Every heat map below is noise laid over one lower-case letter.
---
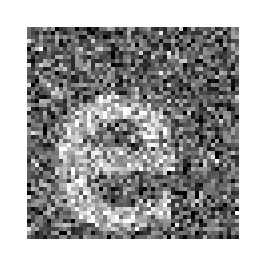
e
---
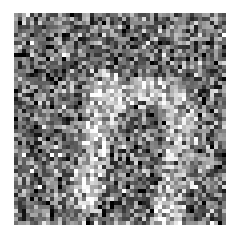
n
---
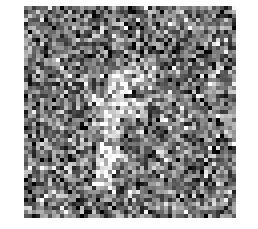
f
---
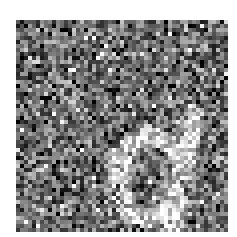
d
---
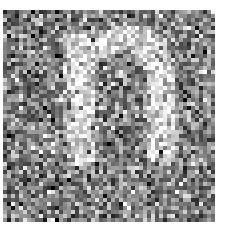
n
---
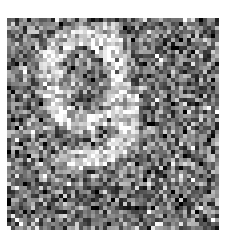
g
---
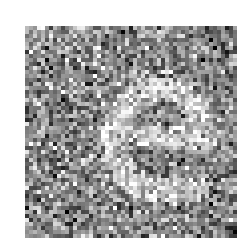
e
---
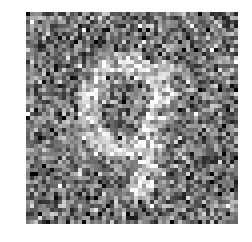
q
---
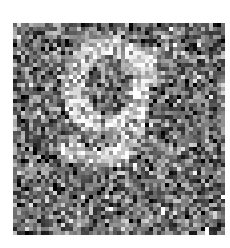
g
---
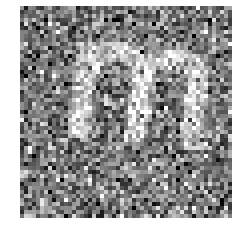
m
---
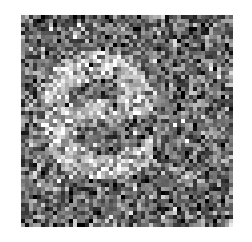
e
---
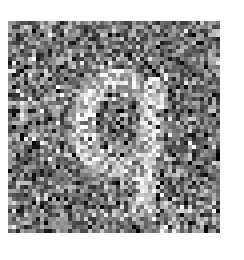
q
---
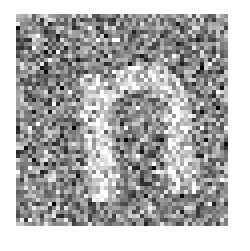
n
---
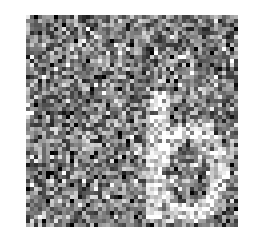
b
